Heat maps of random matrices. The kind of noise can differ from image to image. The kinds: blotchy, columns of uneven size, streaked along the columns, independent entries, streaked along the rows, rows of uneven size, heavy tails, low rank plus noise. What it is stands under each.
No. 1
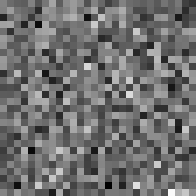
low rank plus noise
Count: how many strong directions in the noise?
five to eight
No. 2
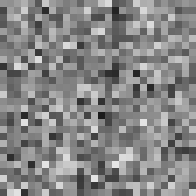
low rank plus noise
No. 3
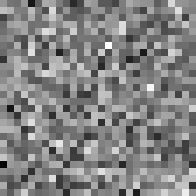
independent entries
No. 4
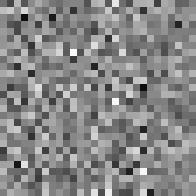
low rank plus noise
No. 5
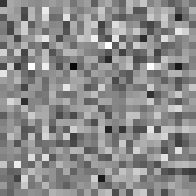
low rank plus noise
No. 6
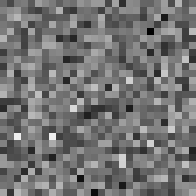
independent entries
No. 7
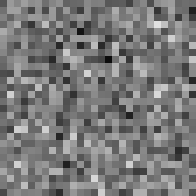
independent entries
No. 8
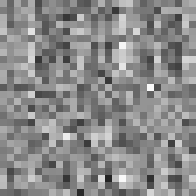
low rank plus noise
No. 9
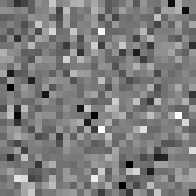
heavy tails
